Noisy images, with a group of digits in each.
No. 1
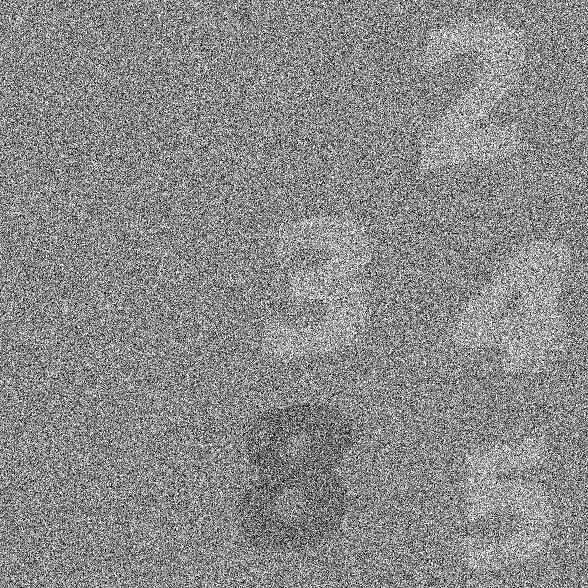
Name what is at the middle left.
nothing
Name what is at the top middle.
nothing
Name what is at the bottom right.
5
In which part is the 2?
top right
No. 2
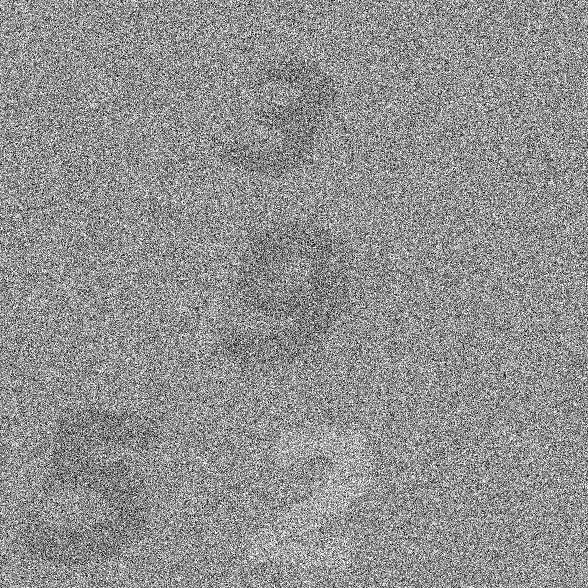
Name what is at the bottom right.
nothing
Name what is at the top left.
nothing
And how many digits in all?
4
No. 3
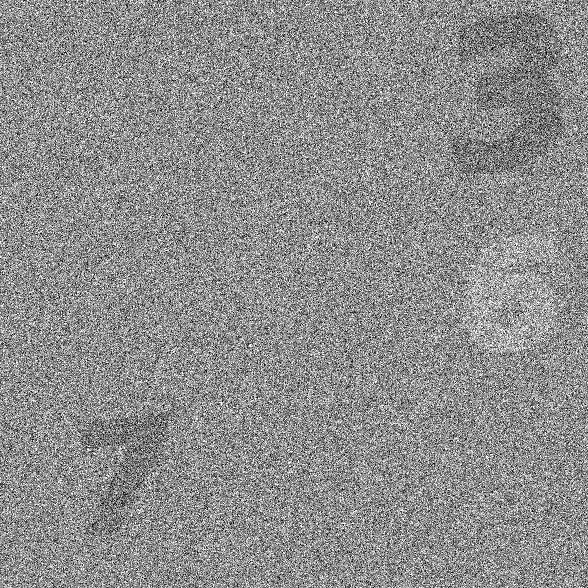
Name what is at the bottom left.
7
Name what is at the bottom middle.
nothing
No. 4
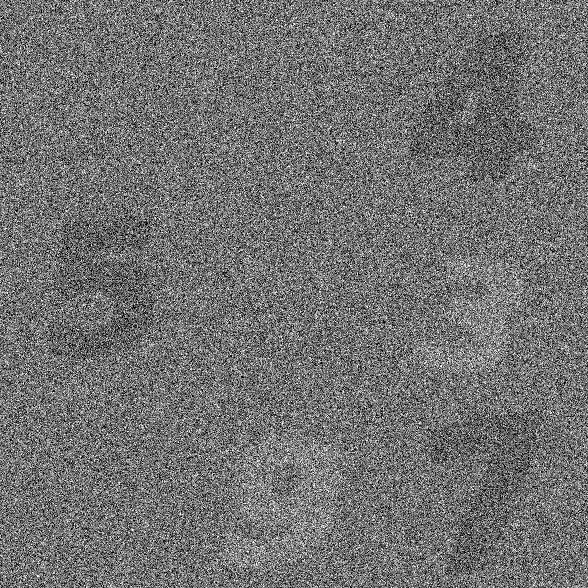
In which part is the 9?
bottom middle
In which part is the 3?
middle right
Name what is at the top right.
4
